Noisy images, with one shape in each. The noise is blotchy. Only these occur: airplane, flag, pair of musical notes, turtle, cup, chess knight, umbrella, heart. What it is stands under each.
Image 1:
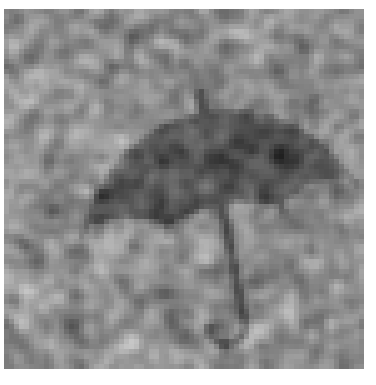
umbrella
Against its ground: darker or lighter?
darker
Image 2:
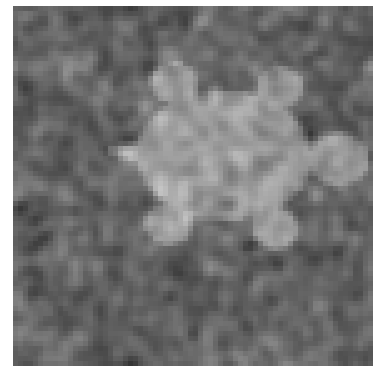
turtle
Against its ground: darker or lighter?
lighter
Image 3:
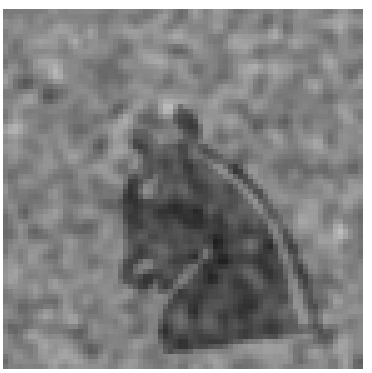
chess knight
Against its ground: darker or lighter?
darker
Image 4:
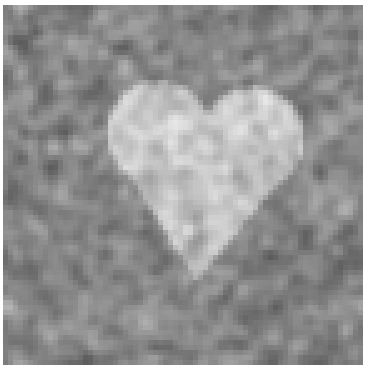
heart
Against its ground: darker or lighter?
lighter
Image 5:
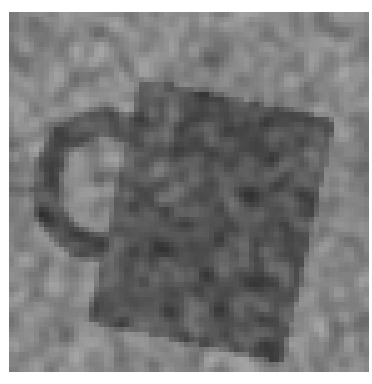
cup
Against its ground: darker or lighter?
darker
